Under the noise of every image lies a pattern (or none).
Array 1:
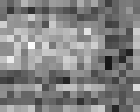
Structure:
bands of rows crossing bands of columns
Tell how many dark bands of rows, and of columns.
3 and 1
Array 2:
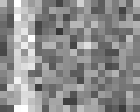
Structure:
one band of columns
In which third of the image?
left
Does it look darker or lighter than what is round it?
lighter
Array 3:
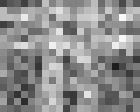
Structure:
bands of rows crossing bands of columns
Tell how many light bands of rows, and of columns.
2 and 2
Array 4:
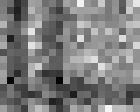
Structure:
bands of rows crossing bands of columns
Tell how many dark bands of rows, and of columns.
1 and 2
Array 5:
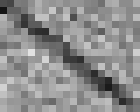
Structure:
a diagonal band
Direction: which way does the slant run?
top left to bottom right
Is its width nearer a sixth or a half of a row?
a sixth
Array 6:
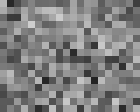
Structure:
only noise
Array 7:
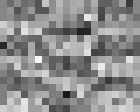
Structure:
a checkerboard
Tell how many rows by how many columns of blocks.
6 by 3
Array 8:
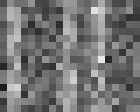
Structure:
bands of columns
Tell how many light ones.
3
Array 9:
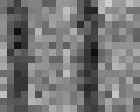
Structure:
bands of columns
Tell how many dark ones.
2
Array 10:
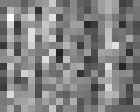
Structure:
bands of columns
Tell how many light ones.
5
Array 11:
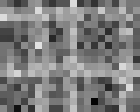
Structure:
bands of rows crossing bands of columns
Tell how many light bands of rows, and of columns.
2 and 3
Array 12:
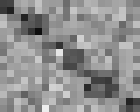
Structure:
blocks along the diagonal
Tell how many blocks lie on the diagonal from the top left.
6
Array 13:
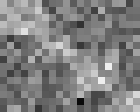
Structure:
blocks along the diagonal
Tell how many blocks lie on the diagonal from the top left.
4
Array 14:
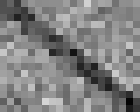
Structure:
a diagonal band
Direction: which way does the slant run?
top left to bottom right
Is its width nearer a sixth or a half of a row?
a sixth
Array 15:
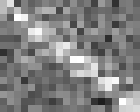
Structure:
blocks along the diagonal
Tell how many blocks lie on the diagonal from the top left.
7
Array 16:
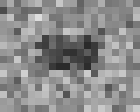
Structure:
one block
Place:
centre
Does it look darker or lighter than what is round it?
darker
